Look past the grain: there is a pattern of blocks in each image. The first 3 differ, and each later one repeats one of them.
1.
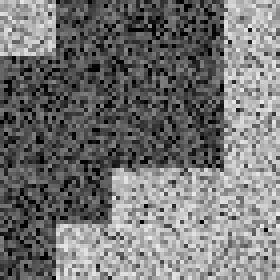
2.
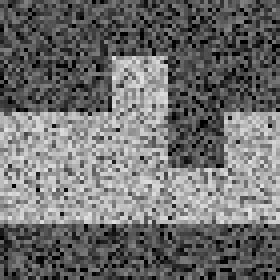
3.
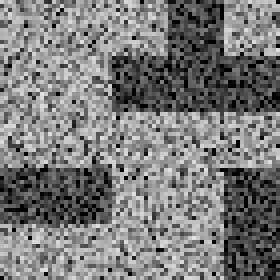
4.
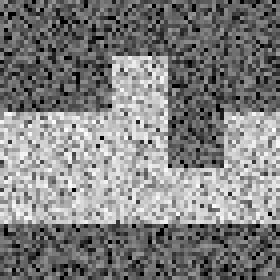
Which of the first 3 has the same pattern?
2
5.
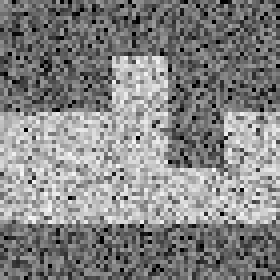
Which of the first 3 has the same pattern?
2
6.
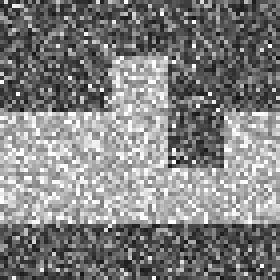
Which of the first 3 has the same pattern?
2
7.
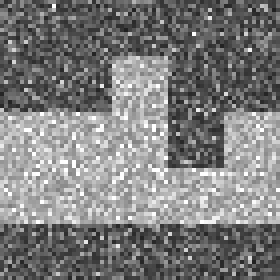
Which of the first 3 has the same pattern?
2
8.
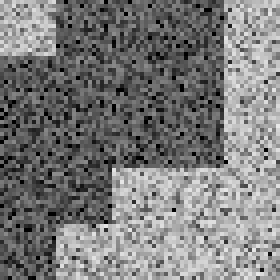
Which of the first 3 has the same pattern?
1
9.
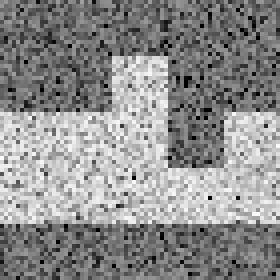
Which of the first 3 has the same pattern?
2
